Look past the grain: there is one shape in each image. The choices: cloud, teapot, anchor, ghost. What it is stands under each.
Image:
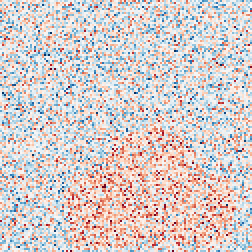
red cloud
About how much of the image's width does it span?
two thirds
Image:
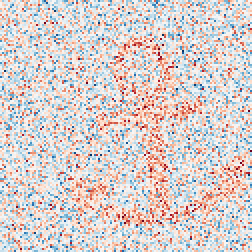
red anchor
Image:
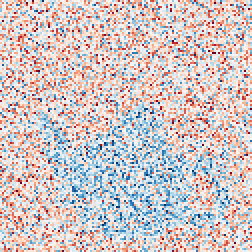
blue teapot
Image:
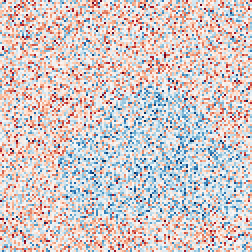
blue cloud
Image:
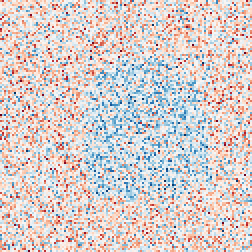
blue ghost
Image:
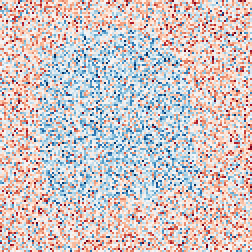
blue ghost
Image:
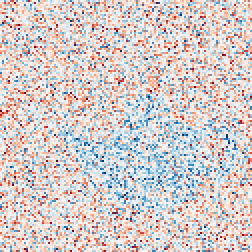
blue teapot
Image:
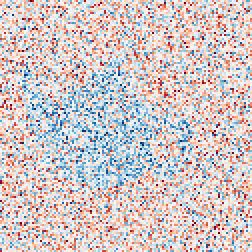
blue teapot
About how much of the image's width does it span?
two thirds
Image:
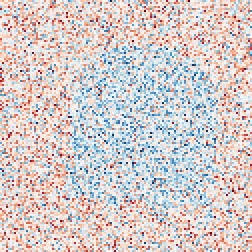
blue ghost
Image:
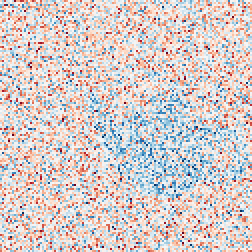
blue teapot
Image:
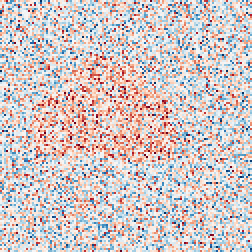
red cloud
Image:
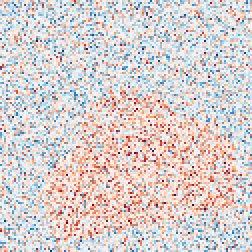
red cloud
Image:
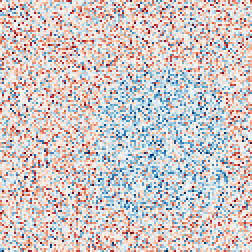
blue ghost
